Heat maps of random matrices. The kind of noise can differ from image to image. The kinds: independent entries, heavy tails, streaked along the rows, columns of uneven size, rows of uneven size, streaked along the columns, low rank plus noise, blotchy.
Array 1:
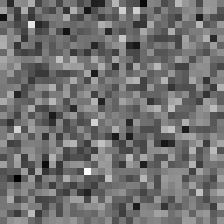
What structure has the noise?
independent entries
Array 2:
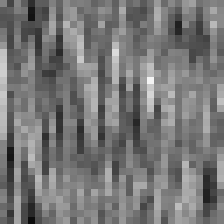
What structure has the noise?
streaked along the columns
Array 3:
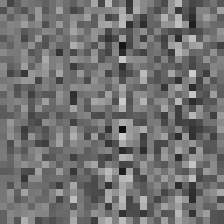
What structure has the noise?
columns of uneven size
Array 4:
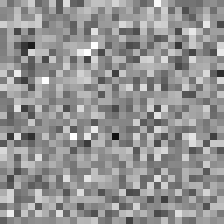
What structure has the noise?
low rank plus noise
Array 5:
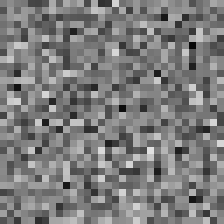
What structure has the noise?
independent entries
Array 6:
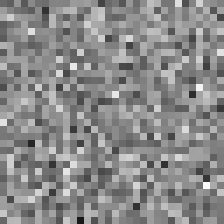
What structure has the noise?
independent entries
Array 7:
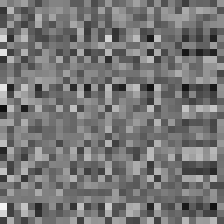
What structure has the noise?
low rank plus noise
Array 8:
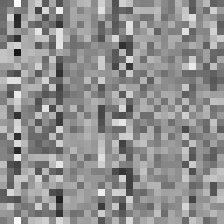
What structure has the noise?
columns of uneven size
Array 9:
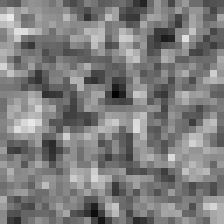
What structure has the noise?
blotchy
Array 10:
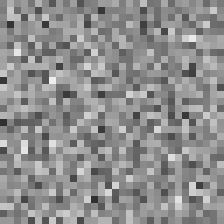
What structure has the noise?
independent entries
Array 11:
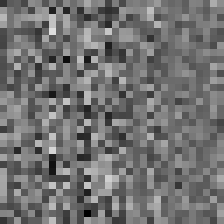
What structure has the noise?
columns of uneven size
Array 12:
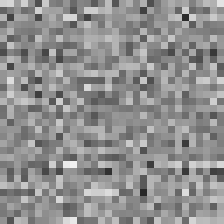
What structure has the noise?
low rank plus noise
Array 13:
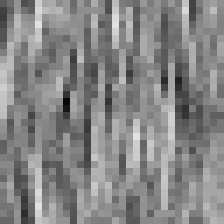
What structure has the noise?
streaked along the columns
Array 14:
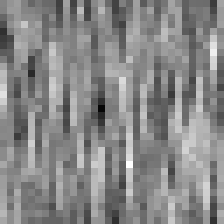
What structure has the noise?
streaked along the columns
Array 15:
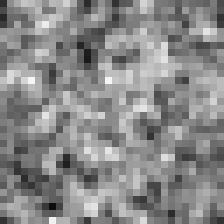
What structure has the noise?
blotchy
